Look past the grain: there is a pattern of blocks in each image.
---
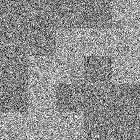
mirrored about the diagonal from the top left
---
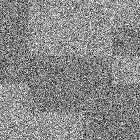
no symmetry
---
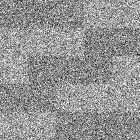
the same after a half turn
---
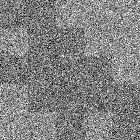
mirrored about the diagonal from the bottom left
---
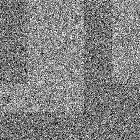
no symmetry
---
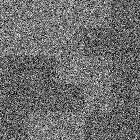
no symmetry
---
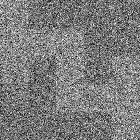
the same after a half turn
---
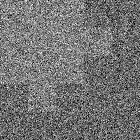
mirrored about the diagonal from the top left
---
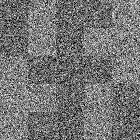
the same after a half turn
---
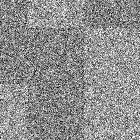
no symmetry
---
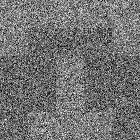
left and right mirror each other
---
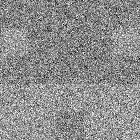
left and right mirror each other
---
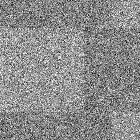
top and bottom mirror each other
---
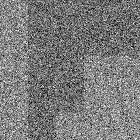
no symmetry
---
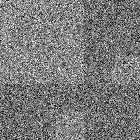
mirrored about the diagonal from the top left
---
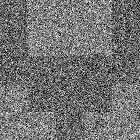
left and right mirror each other
